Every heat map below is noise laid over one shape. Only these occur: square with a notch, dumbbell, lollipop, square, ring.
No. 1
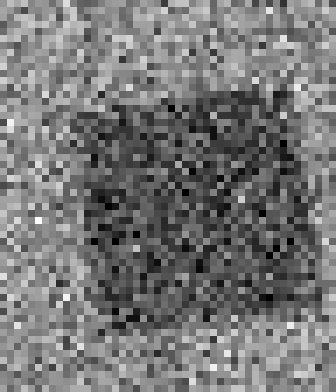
square
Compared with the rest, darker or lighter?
darker
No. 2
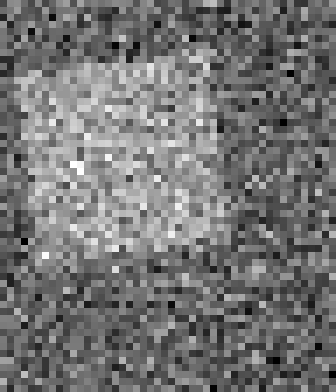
square
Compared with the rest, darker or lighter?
lighter
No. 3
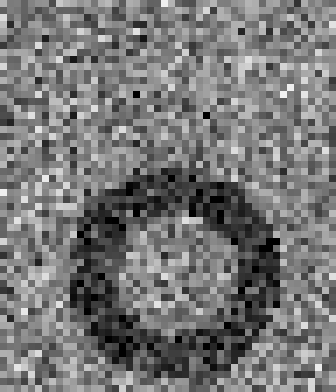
ring
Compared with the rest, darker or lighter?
darker
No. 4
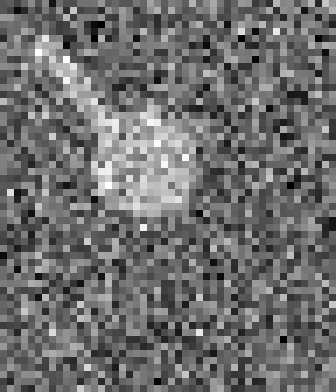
lollipop
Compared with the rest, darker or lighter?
lighter
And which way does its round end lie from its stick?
down and right
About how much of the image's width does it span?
half
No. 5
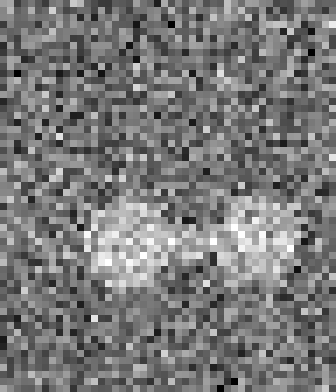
dumbbell
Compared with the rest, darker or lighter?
lighter
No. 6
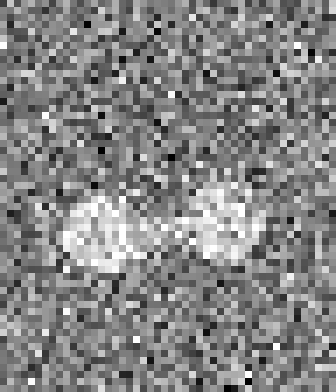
dumbbell
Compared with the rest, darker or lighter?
lighter
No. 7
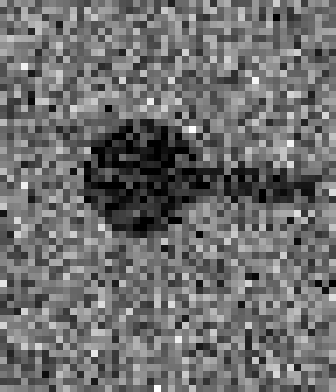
lollipop
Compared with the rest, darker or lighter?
darker
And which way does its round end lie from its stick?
left
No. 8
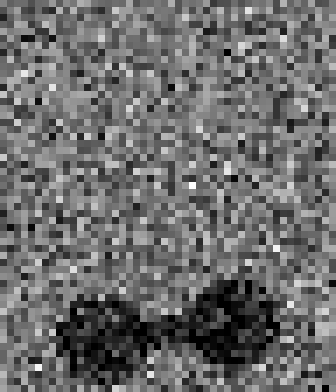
dumbbell
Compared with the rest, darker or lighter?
darker
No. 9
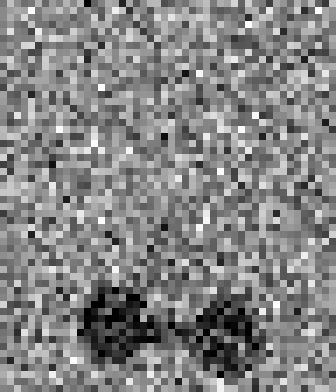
dumbbell
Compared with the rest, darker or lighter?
darker
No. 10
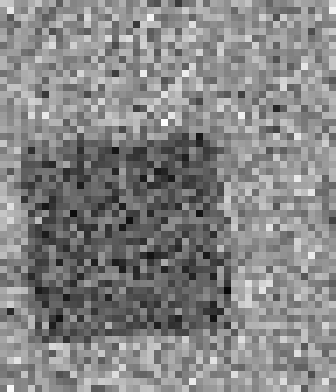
square
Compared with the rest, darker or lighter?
darker
